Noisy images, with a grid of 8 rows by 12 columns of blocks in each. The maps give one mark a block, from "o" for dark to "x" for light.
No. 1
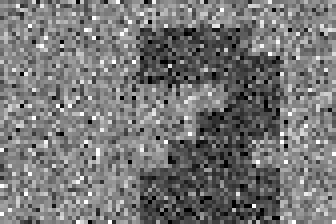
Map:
x x x x x x x x x x x x
x x x x x o o o o x x x
x x x x x o o o o o x x
x x x x x x x x o o x x
x x x x x x x o o o x x
x x x x x x o o o x x x
x x x x x o o o o o x x
x x x x x o o o o o x x
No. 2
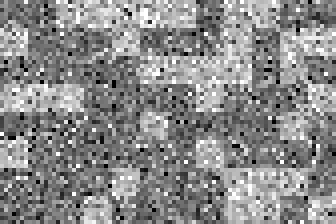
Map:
o o x x x x x o x x o o
x o o o x o o o x o x x
o o o o o x x x x o x o
x x x o o o o x o o o x
o o o o o x o o o o x o
x o o o o o o x o o o o
o o o o x o o o x x x o
o o o x o o o o x x o x
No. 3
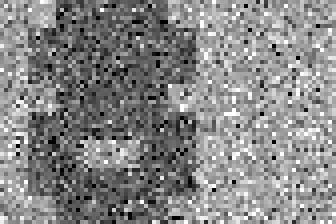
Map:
x x o o o o x x x x x x
x o o o o o o x x x x x
x o o o o o o x x x x x
x x o o o o x x x x x x
x o o o o o o x x x x x
x o o x x o o x x x x x
x o o o o o o x x x x x
x x o o o o x x x x x x
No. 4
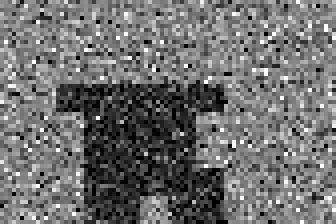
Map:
x x x x x x x x x x x x
x x x x x x x x x x x x
x x x x x x x x x x x x
x x o o o o o o x x x x
x x x o o o o x x x x x
x x x o o o o x x x x x
x x x o o o o o x x x x
x x x o o x o o x x x x
